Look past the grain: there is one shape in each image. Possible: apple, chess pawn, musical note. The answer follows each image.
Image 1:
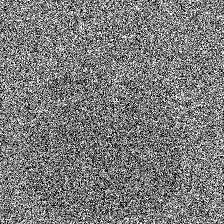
apple
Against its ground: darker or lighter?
darker
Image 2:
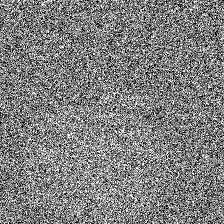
apple
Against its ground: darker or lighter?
lighter
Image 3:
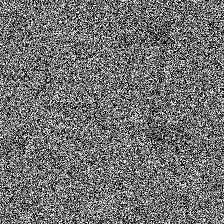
musical note
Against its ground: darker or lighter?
darker
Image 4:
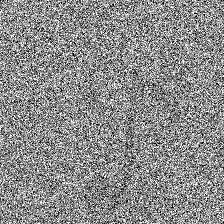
musical note
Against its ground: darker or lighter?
darker
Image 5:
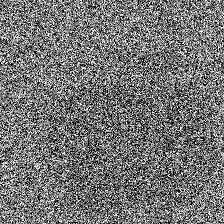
apple
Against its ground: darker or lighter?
darker
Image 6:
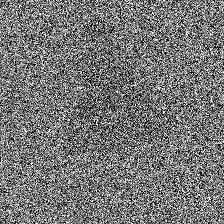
chess pawn
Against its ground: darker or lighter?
darker
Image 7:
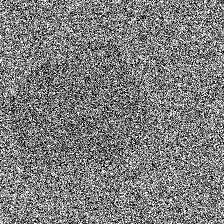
apple
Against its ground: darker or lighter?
darker
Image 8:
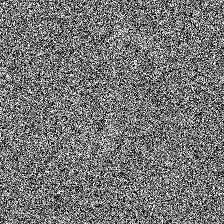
musical note
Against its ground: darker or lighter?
lighter
